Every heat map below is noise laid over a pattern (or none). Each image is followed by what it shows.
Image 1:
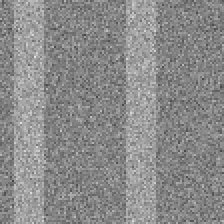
bands of columns
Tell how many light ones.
2
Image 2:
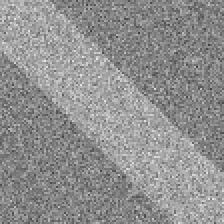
a diagonal band
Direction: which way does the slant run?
top left to bottom right
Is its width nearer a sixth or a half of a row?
a half
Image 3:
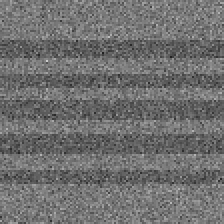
bands of rows
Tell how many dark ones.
5
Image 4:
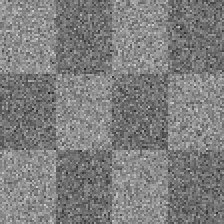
a checkerboard
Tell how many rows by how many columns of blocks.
3 by 4
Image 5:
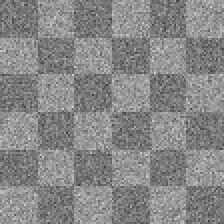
a checkerboard
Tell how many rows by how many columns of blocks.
6 by 6
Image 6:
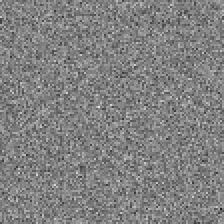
only noise
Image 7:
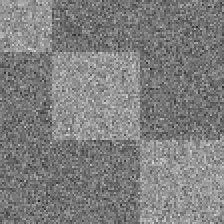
blocks along the diagonal
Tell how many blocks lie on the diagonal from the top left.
3
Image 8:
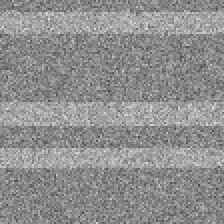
bands of rows
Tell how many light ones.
3
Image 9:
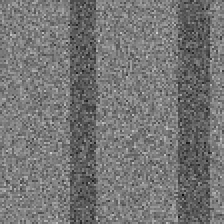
bands of columns
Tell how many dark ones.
2
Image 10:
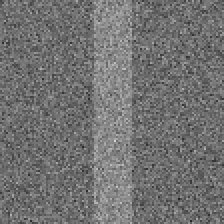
one band of columns
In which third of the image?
middle
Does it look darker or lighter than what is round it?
lighter
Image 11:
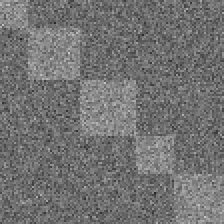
blocks along the diagonal
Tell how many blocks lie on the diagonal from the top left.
5
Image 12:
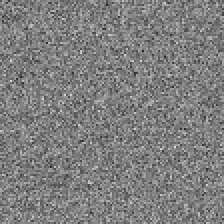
only noise
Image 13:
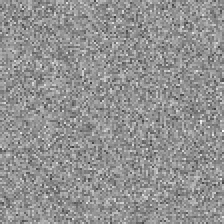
only noise
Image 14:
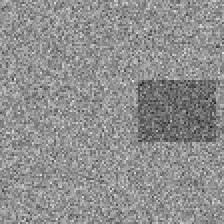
one block
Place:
middle right
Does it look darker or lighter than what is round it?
darker
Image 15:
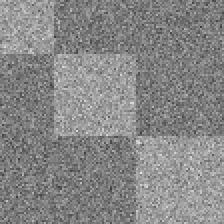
blocks along the diagonal
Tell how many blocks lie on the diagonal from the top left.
3
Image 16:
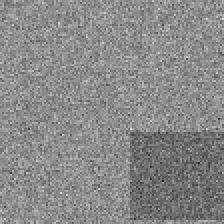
one block
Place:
bottom right
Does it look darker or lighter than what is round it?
darker
